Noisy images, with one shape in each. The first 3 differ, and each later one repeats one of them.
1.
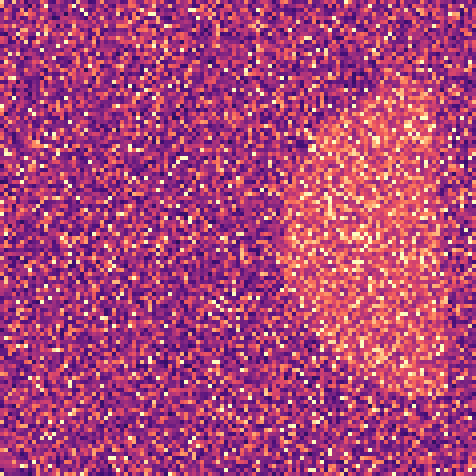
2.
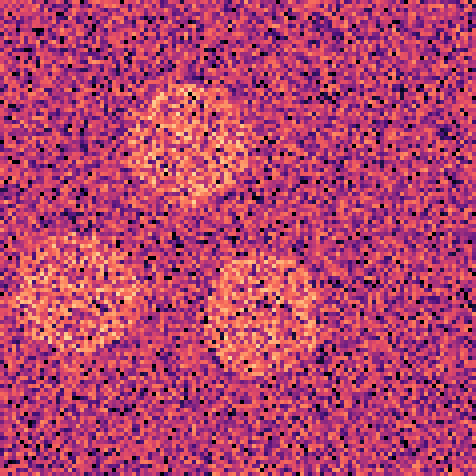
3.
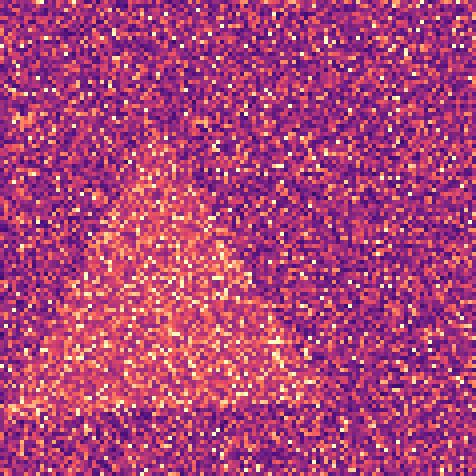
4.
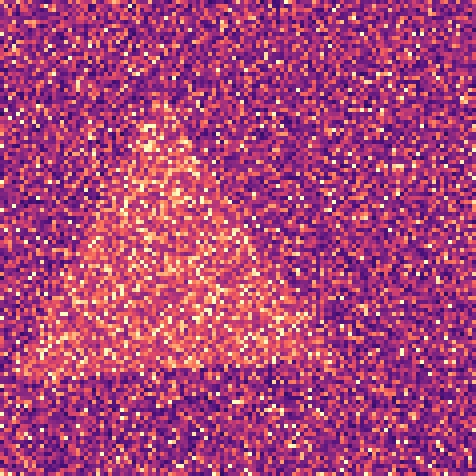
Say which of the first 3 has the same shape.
3
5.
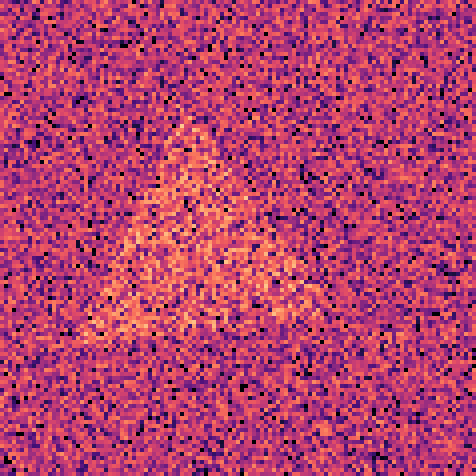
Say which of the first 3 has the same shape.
3
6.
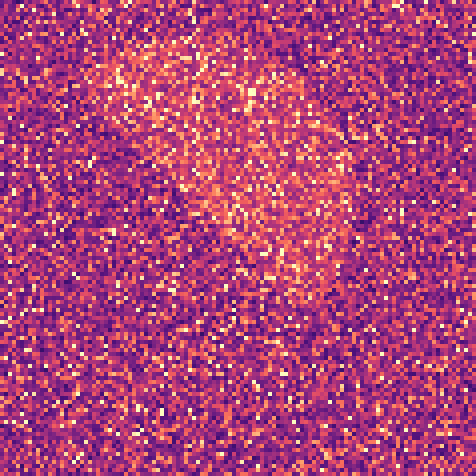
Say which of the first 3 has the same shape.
1
